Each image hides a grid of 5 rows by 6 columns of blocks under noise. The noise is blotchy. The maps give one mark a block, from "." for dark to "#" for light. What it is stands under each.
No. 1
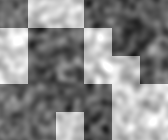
.##...
#..#..
#..##.
....##
..#.##
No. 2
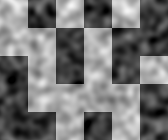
#.#.#.
##.#..
.#.#.#
.####.
..#.#.
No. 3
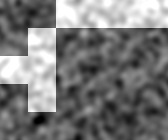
..####
.#....
##....
.#....
......
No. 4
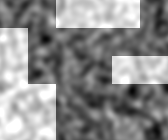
..###.
#.....
#...##
##....
##....
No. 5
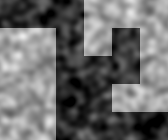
...###
##.#.#
##...#
##..##
##....
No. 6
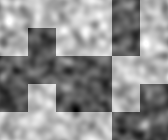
####.#
#.##.#
....##
.#..#.
####..
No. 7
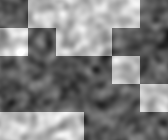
.####.
#.##..
....#.
.....#
###...
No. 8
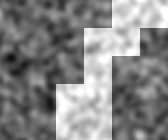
....##
...##.
...#..
..##..
..##..
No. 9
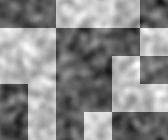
..###.
##...#
##..#.
.#..##
.#.#..
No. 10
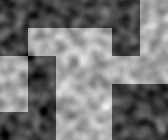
.....#
.###.#
#.####
#.##..
..##..
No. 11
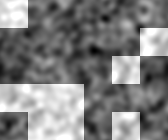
#.....
.....#
....#.
###...
.##.#.
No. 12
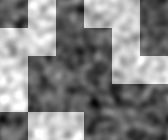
.#.##.
##..#.
#...##
#.....
.##...
